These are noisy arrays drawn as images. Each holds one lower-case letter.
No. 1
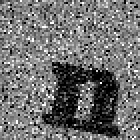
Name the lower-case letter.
n
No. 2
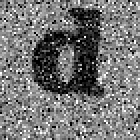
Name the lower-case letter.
d
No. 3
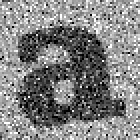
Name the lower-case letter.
a
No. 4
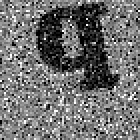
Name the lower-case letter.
q
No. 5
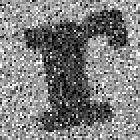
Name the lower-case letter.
r
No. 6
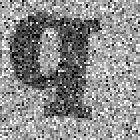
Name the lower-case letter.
q
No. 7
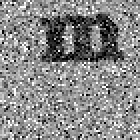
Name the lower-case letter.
m
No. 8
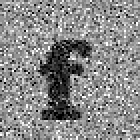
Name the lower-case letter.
f
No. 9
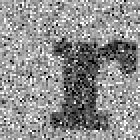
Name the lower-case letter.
r
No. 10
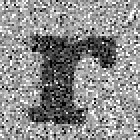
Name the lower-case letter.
r
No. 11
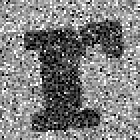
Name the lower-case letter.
r
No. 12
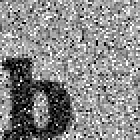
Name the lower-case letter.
b
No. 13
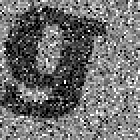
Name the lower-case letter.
g
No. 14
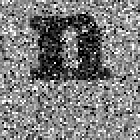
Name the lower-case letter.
n
